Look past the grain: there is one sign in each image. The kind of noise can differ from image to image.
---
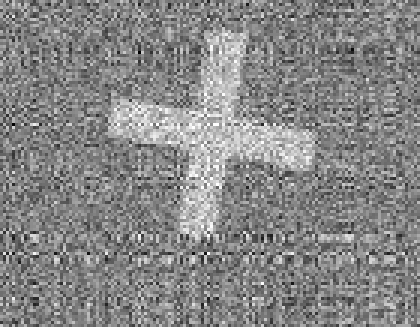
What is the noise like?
low rank plus noise
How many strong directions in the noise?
two
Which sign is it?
plus sign
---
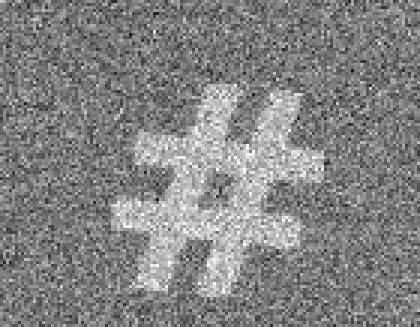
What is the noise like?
independent entries
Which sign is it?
hash sign
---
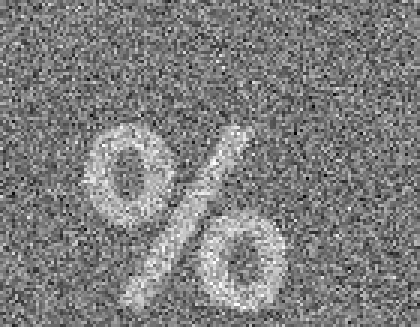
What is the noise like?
independent entries
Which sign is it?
percent sign
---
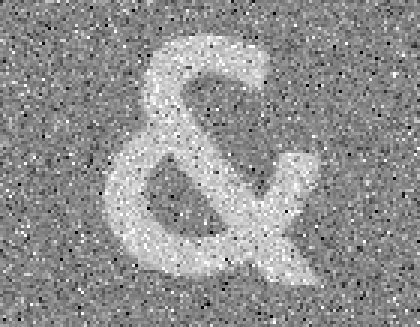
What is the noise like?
heavy tails
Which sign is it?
ampersand
